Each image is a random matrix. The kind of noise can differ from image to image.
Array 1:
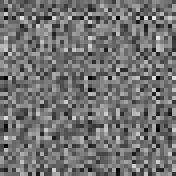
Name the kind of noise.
low rank plus noise
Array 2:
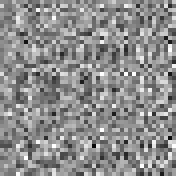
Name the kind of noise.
low rank plus noise
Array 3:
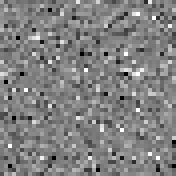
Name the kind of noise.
heavy tails
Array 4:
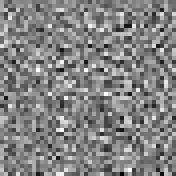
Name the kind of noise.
low rank plus noise
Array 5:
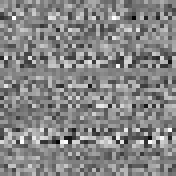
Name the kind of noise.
rows of uneven size
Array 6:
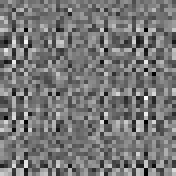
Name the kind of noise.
low rank plus noise
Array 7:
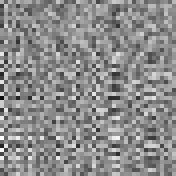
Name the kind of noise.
low rank plus noise
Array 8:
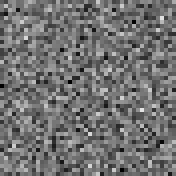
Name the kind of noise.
independent entries
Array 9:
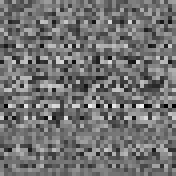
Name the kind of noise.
rows of uneven size
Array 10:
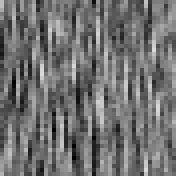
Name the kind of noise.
streaked along the columns
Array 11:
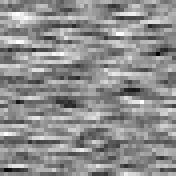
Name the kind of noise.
streaked along the rows
